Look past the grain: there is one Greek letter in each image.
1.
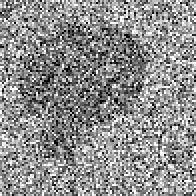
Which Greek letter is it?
phi
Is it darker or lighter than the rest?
darker
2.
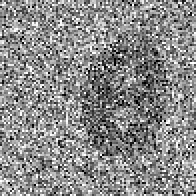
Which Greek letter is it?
theta
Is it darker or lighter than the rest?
darker
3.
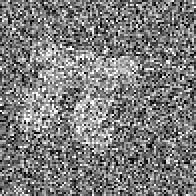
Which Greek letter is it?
pi
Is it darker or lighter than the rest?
lighter
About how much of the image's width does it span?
two thirds
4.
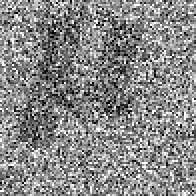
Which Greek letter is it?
mu
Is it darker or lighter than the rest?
darker
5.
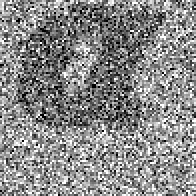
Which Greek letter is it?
alpha
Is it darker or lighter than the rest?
darker
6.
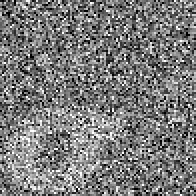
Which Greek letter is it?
sigma
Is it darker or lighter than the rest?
lighter
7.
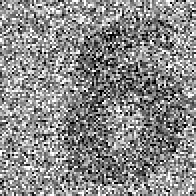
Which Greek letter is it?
delta
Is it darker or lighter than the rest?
darker
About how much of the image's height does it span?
nearly all
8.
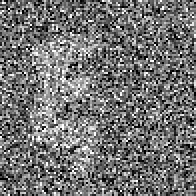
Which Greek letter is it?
xi
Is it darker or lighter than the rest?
lighter
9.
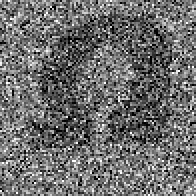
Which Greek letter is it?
omega
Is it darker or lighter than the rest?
darker
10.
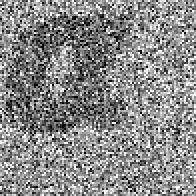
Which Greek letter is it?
alpha
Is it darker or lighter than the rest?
darker
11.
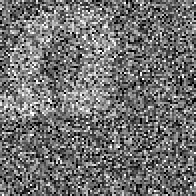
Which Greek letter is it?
omega
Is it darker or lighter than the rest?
lighter
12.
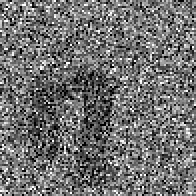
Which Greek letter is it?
eta
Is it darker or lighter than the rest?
darker
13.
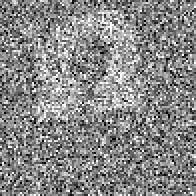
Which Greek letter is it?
omega
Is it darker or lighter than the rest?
lighter
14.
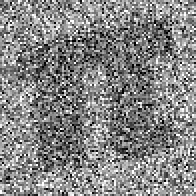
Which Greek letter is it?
pi
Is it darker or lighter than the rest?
darker
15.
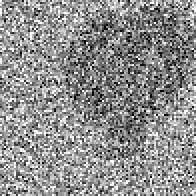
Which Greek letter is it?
phi
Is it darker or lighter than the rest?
darker
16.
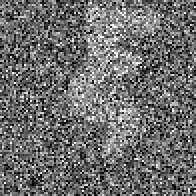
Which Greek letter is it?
xi
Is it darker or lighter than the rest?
lighter
